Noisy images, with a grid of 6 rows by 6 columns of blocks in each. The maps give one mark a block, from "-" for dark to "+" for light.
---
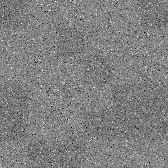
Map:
- + + + + -
+ + - + + +
+ + + - + +
- + + + - -
- + + - - -
+ - - + + +
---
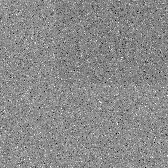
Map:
+ + - - - -
+ + - - - -
+ + - - - -
+ + + + + +
+ + + + + +
+ + + + + +
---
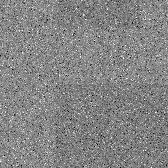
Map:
+ + - - - +
+ + + + + +
+ + + + + +
+ + - - - -
+ + - - - -
+ + - - - -
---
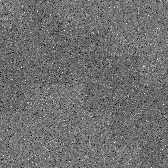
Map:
+ - + + + +
- - - - + +
- - - - - +
- + + - - -
+ + + + - -
+ + + + + -
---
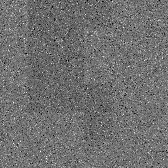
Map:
+ - - - + +
+ - - + + +
+ - - + + +
+ - - - + +
+ + + - + +
+ + + + + +
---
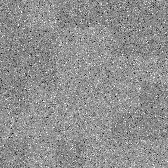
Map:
- + - - - -
- - + + - -
- - + + + +
- + + + + -
+ + + + - -
- + - + + +
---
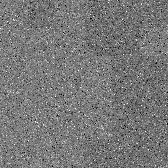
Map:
+ - + - - -
+ + + - - +
+ + + + - -
+ + + + - -
+ + + + - -
+ + + - - -
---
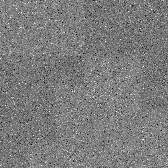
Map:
+ + + - - -
+ + + - - -
- - - + + -
- - + + + -
- - + + + +
- + + + + +
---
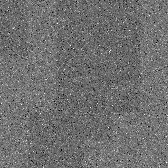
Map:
- + - - - +
- + - - - +
+ + - - - +
+ + - - - +
+ - - - + +
+ - - + + +
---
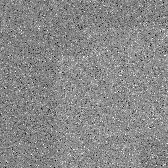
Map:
- - - - - -
- - - + + +
- - + + + +
- - + + + +
- - + + + +
- - + + + -
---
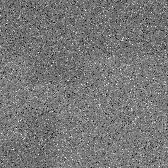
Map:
- - - - - -
- - - - - -
+ - - + + +
+ + + + + +
+ - + + + +
- - + + + +
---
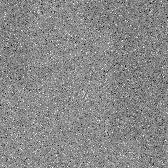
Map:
- + + - - -
- + + + - -
- + + + - -
+ + + + - -
+ + + + - -
+ + + + + -
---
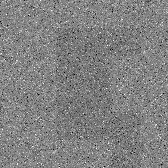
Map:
+ + + + + +
+ + - - - +
+ + - - + +
+ + - - + +
+ + - - - +
+ + + + - +
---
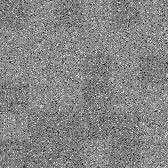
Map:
- + - + - +
+ + + + + +
+ + + - + -
- + + - + +
+ - - - - +
- - - + - +
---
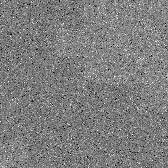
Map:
- - - + + +
- - + + + +
- - - + + +
- - - - - +
- - - - - -
+ - - - - -
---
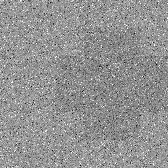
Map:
+ + + + + +
+ + + - - +
+ + - - - -
+ + - - - -
+ + + - - +
+ + + + + +
